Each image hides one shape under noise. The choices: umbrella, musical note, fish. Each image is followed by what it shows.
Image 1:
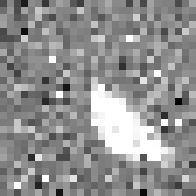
umbrella
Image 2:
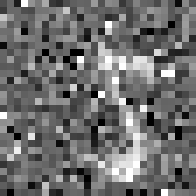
musical note
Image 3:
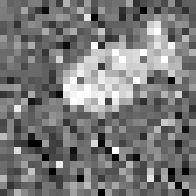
fish
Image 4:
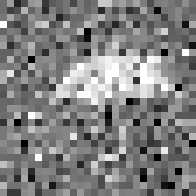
umbrella
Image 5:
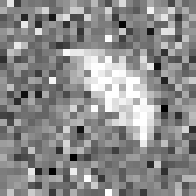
umbrella
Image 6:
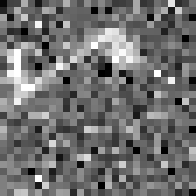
musical note
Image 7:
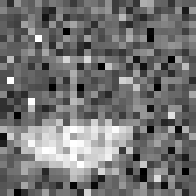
umbrella
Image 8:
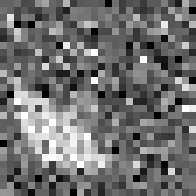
umbrella
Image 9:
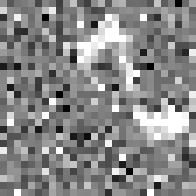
musical note
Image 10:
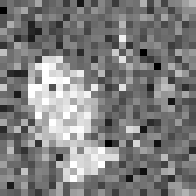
fish
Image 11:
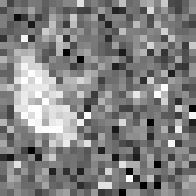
umbrella
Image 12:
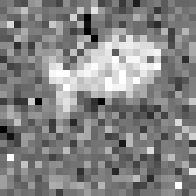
fish
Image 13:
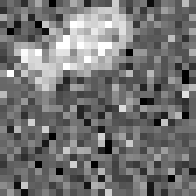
fish
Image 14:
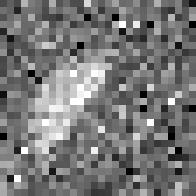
umbrella
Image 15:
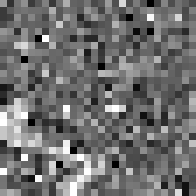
musical note
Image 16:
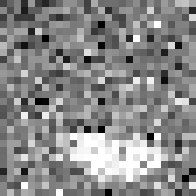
umbrella
